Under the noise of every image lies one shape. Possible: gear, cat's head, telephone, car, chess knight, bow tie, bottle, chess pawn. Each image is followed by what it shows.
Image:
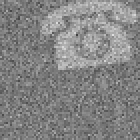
telephone
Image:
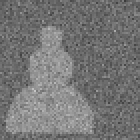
chess pawn
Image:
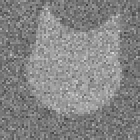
cat's head
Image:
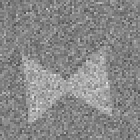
bow tie
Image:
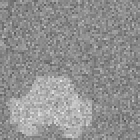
car
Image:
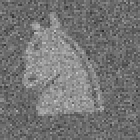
chess knight
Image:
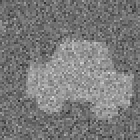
car
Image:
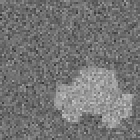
car
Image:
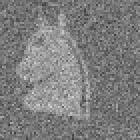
chess knight
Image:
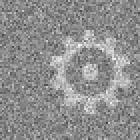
gear
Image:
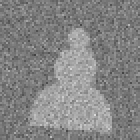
chess pawn
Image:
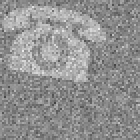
telephone
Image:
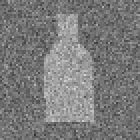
bottle
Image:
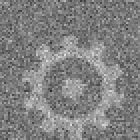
gear
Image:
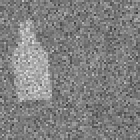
bottle
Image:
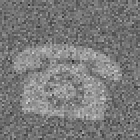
telephone
